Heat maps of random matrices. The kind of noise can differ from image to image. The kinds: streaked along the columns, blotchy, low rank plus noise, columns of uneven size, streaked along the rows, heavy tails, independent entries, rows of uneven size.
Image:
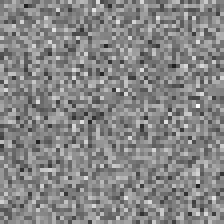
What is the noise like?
independent entries
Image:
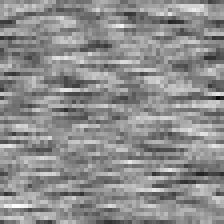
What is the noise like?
streaked along the rows
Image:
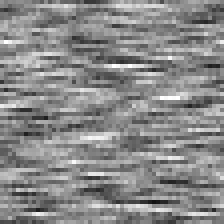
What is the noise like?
streaked along the rows
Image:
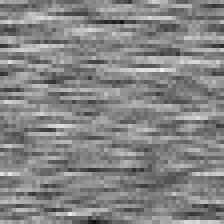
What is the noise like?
streaked along the rows
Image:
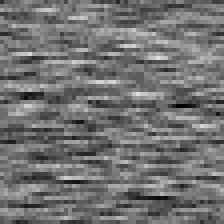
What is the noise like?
streaked along the rows
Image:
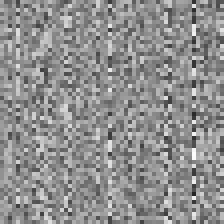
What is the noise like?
columns of uneven size
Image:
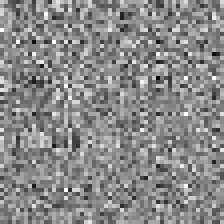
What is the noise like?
low rank plus noise
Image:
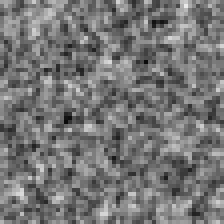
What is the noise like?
blotchy
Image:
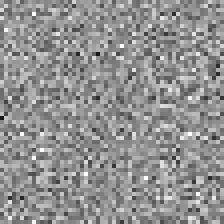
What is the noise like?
low rank plus noise
